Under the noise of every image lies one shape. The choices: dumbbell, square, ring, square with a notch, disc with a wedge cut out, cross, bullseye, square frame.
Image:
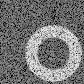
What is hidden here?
light ring
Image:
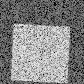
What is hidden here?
light square
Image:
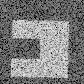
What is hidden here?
light square with a notch
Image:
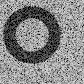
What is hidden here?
dark ring
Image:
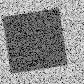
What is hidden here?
dark square
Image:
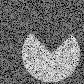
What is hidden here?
light disc with a wedge cut out
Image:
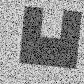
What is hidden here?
dark square with a notch
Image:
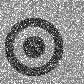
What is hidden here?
dark bullseye
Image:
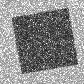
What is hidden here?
dark square
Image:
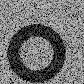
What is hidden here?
dark ring
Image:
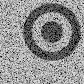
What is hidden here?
dark bullseye
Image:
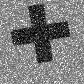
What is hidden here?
dark cross
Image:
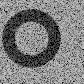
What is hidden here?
dark ring
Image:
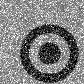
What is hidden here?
dark bullseye
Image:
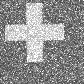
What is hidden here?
light cross
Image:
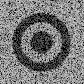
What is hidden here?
dark bullseye
